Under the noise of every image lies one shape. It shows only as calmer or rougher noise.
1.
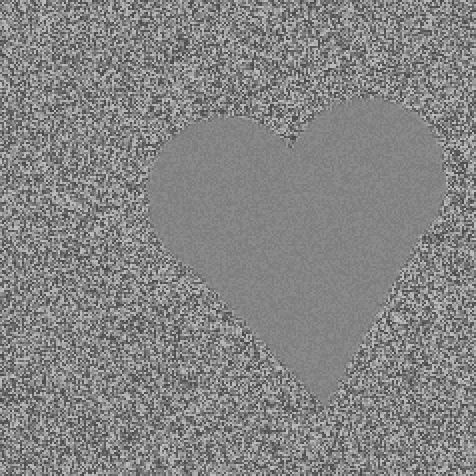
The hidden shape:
heart
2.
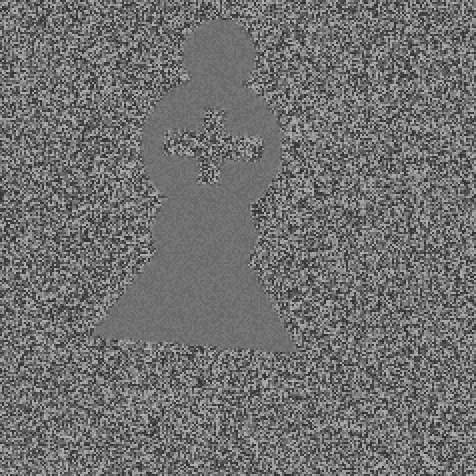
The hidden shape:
chess bishop
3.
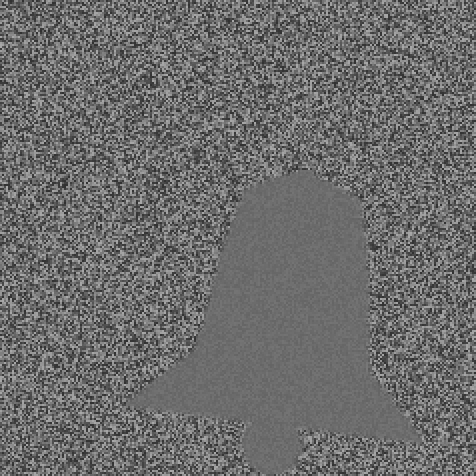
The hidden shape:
bell
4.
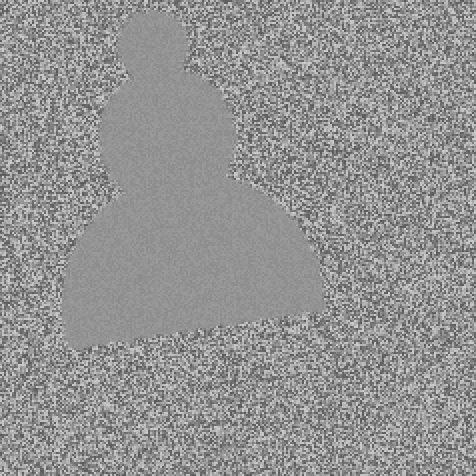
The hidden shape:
chess pawn
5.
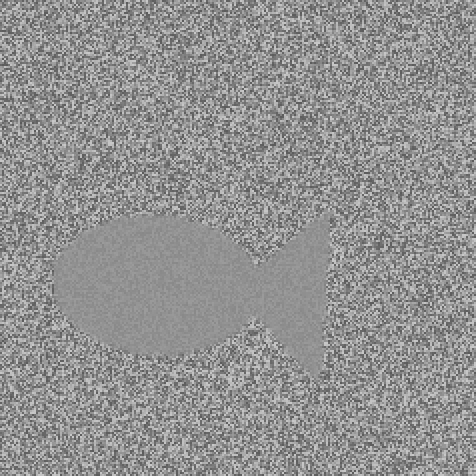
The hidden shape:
fish
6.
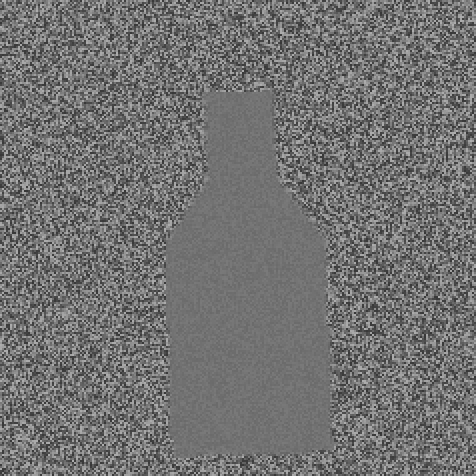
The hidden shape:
bottle
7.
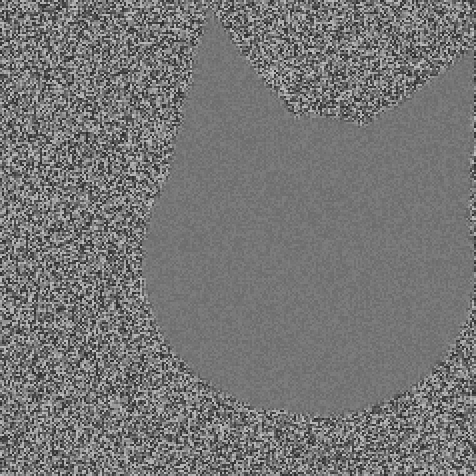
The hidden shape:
cat's head
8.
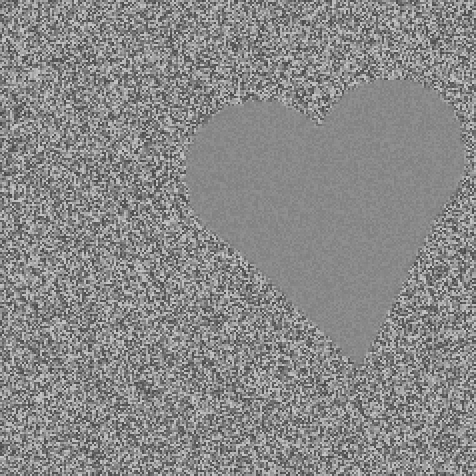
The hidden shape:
heart
